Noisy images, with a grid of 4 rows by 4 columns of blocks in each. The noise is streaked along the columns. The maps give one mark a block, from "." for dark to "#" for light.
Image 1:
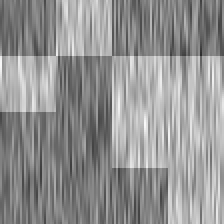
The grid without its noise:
.#..
#.##
..##
...#
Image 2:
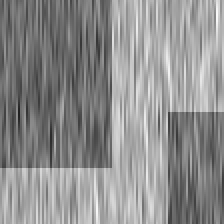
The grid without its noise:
..##
..##
..#.
###.
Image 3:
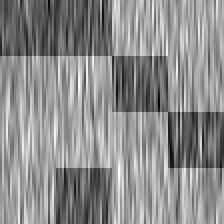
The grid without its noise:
..##
##.#
###.
#.##
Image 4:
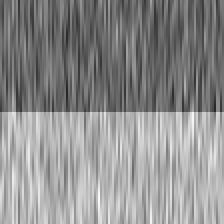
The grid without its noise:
....
....
####
####
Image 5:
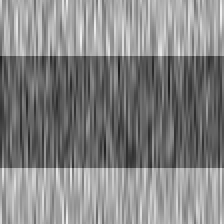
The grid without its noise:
####
....
....
####
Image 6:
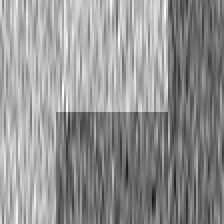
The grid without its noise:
###.
###.
#...
#...
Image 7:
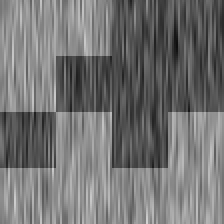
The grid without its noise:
##..
#...
.#.#
####
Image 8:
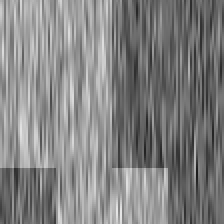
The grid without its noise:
##..
##..
##..
.##.
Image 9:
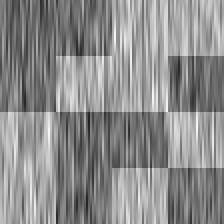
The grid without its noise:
..##
.##.
#..#
#.#.
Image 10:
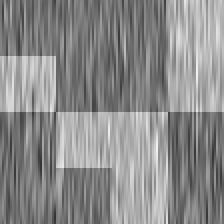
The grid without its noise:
...#
#..#
.##.
..#.
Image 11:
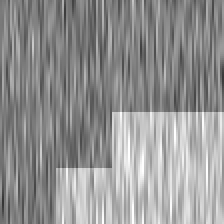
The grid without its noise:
....
....
..##
.###
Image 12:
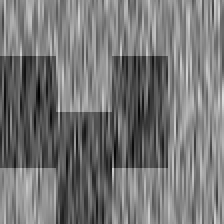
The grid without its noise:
####
.#.#
...#
#.##
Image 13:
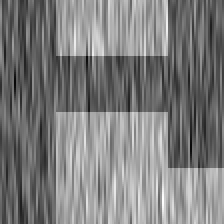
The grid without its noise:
.##.
....
.##.
.###
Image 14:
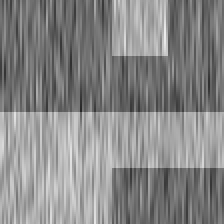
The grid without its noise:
..#.
....
####
##..
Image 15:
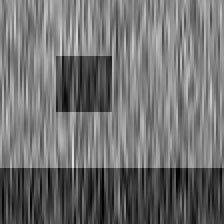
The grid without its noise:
####
#.##
####
....
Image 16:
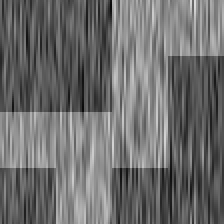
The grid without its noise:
..##
..#.
###.
.#..
